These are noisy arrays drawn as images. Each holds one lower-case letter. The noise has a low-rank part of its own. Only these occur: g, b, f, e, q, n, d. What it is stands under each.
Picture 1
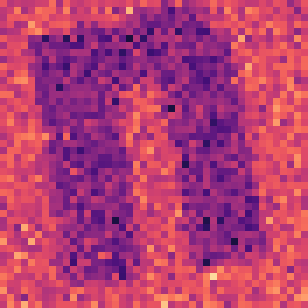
n
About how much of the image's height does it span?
nearly all
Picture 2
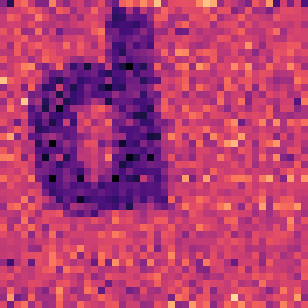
d
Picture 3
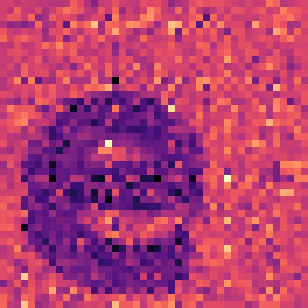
e
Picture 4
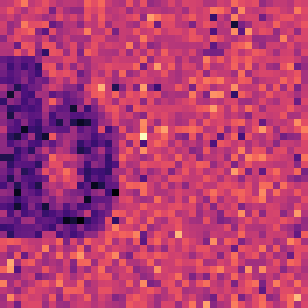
b
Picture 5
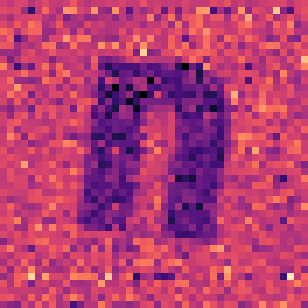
n
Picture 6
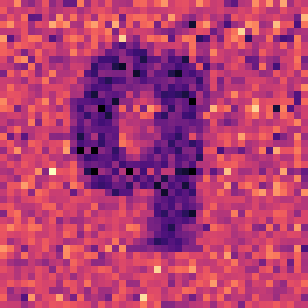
q
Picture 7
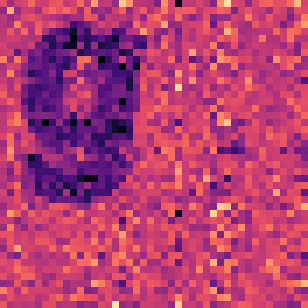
g
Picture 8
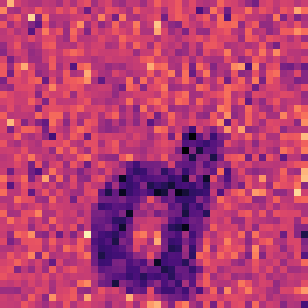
d
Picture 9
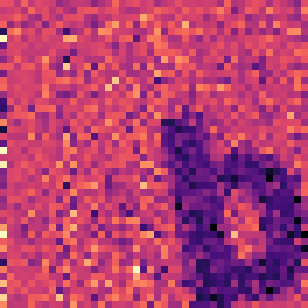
b
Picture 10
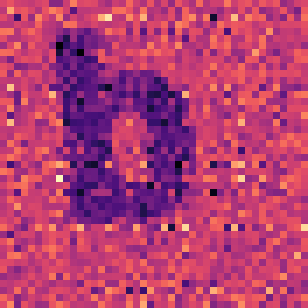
b
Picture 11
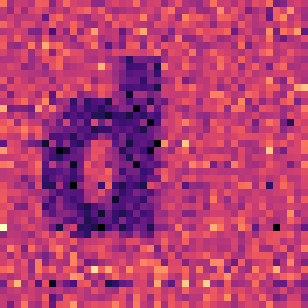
d
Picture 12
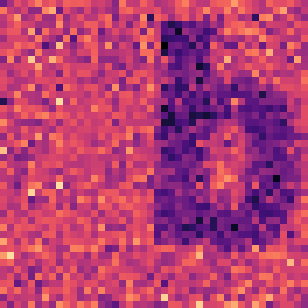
b
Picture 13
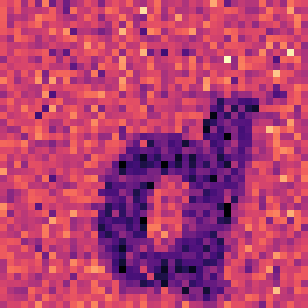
d
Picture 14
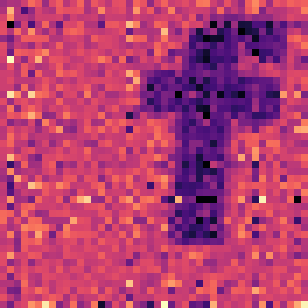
f
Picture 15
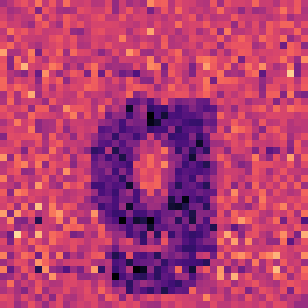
g
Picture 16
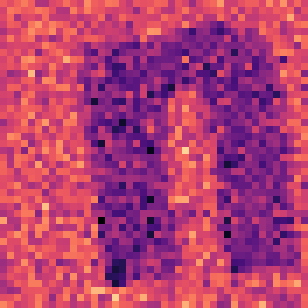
n
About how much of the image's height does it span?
nearly all
